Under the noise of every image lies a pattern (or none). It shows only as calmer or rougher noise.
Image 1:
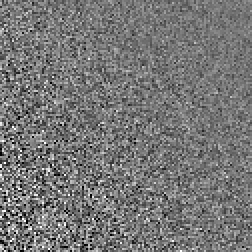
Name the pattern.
a smooth slope
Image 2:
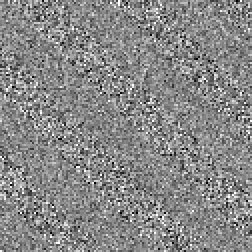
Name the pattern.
diagonal stripes
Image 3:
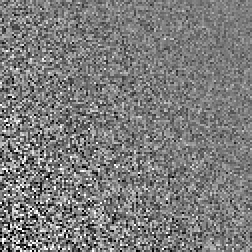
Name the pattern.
a smooth slope
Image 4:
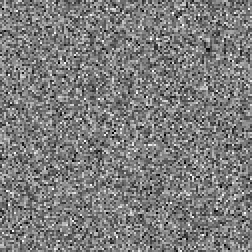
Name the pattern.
only noise
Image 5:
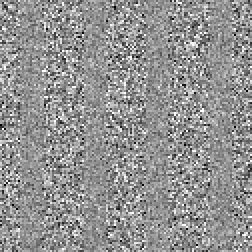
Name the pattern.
vertical stripes
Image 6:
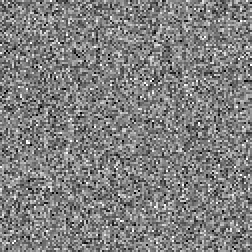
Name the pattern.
only noise
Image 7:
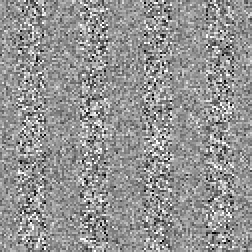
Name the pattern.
vertical stripes
